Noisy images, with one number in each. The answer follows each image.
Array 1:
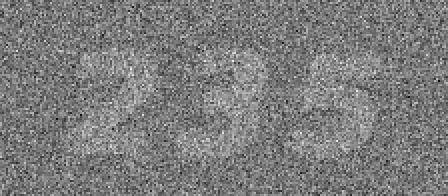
235
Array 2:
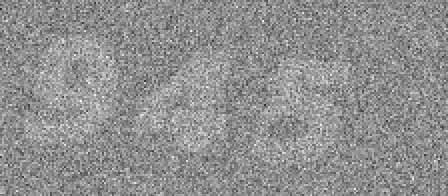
945
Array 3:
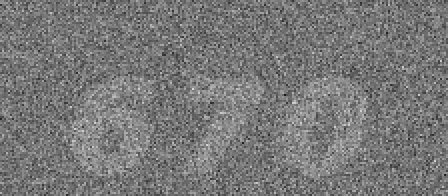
670
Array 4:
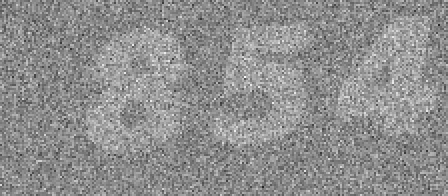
854
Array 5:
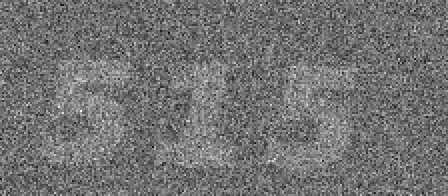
515
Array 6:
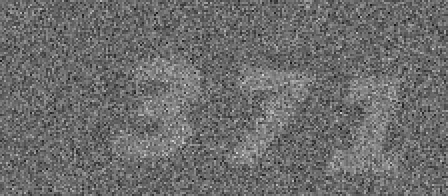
371
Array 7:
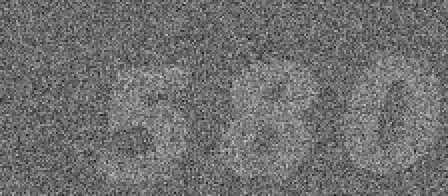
580
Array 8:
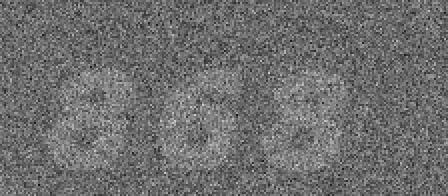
868
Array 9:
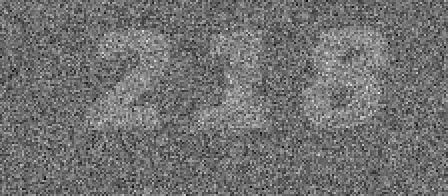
218
